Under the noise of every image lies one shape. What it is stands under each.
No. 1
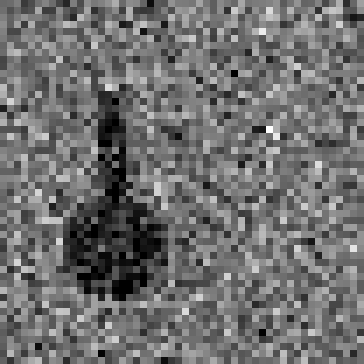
lollipop
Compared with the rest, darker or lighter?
darker
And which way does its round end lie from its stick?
down
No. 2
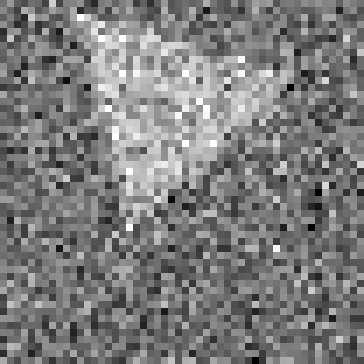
triangle
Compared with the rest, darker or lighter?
lighter
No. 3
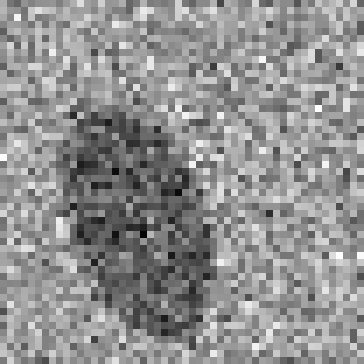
ellipse
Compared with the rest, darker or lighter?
darker
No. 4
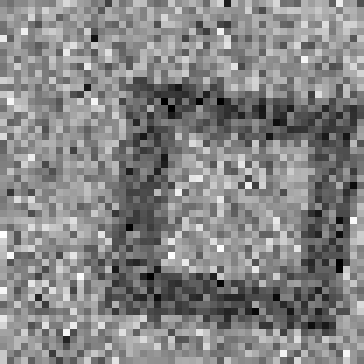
square frame
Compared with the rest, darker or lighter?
darker
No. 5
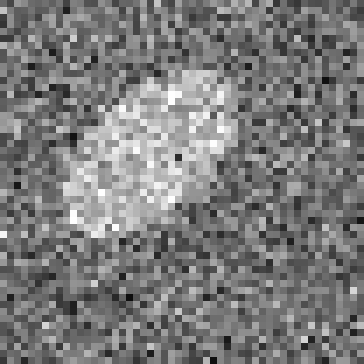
ellipse
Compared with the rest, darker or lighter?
lighter
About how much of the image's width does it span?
half
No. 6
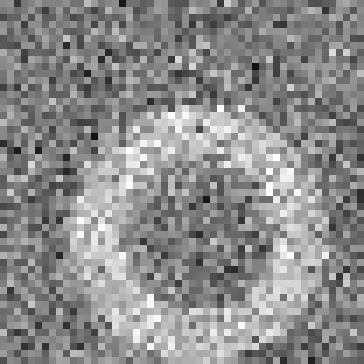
ring
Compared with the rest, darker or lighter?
lighter
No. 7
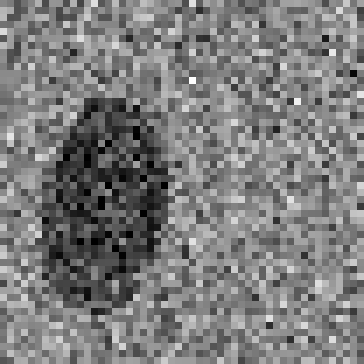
ellipse
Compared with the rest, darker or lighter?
darker
